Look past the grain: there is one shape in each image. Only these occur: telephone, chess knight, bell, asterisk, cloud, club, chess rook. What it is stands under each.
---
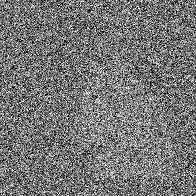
chess knight
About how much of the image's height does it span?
two thirds
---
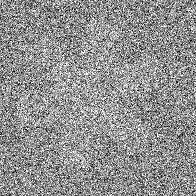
asterisk
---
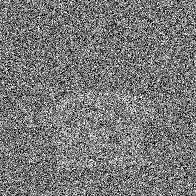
telephone
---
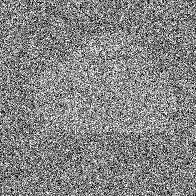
cloud
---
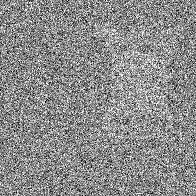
chess rook
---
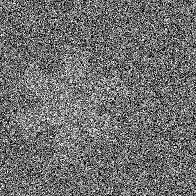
asterisk
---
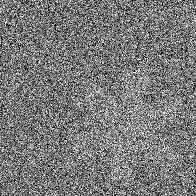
asterisk
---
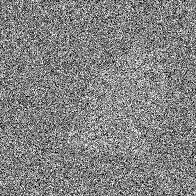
chess knight
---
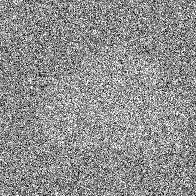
cloud
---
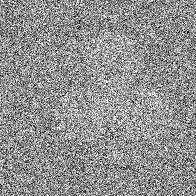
club
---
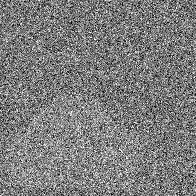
cloud
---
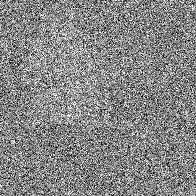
chess knight
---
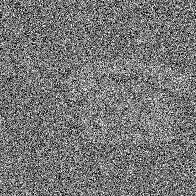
telephone
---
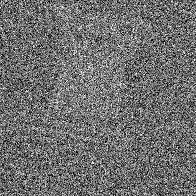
chess rook
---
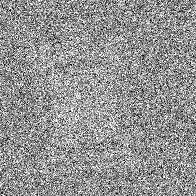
chess rook
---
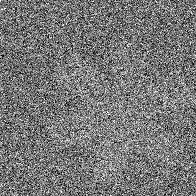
asterisk
